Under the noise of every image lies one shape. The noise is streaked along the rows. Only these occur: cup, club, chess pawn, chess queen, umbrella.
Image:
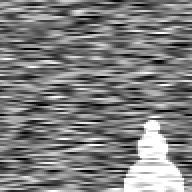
chess pawn
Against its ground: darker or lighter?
lighter
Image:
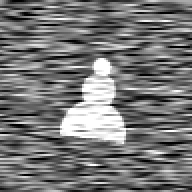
chess pawn
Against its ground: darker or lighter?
lighter
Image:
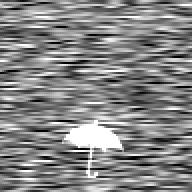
umbrella
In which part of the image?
bottom middle
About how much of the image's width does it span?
a third
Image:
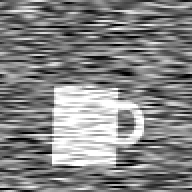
cup
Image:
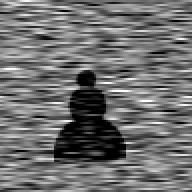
chess pawn
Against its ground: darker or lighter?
darker
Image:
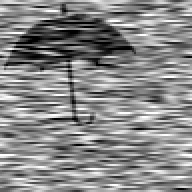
umbrella
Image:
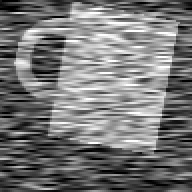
cup
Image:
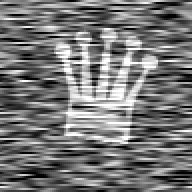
chess queen
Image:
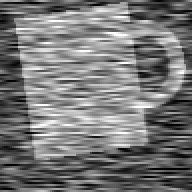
cup
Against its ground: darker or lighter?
lighter
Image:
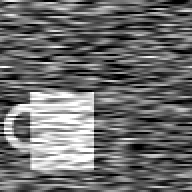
cup
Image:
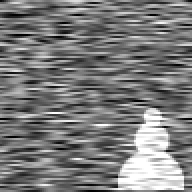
chess pawn
